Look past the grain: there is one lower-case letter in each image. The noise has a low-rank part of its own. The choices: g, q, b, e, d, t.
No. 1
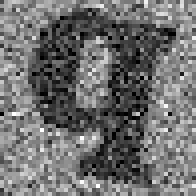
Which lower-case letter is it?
q
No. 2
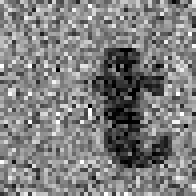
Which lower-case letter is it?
t
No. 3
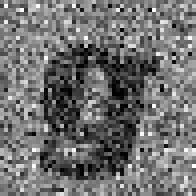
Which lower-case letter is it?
g
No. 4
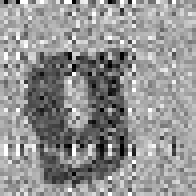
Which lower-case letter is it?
g
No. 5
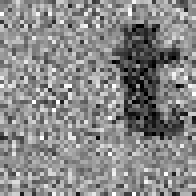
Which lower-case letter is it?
t
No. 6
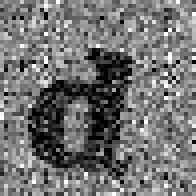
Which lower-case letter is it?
d
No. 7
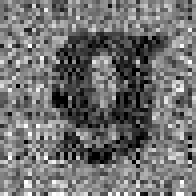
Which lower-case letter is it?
g
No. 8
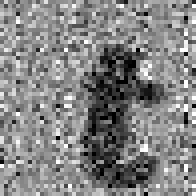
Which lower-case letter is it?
t
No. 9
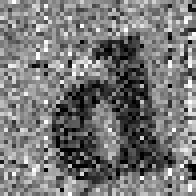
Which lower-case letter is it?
d
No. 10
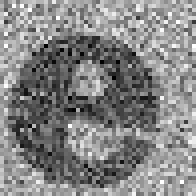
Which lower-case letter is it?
e
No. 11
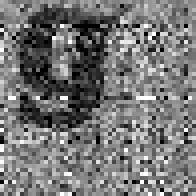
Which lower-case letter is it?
g
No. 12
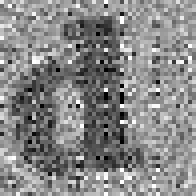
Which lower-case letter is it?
d
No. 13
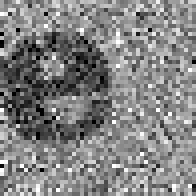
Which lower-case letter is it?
e
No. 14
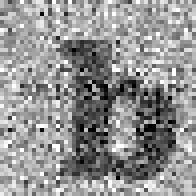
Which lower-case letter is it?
b
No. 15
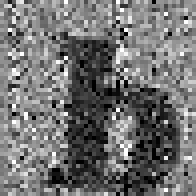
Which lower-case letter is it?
b
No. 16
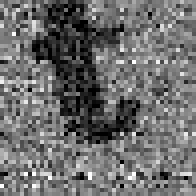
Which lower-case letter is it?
t
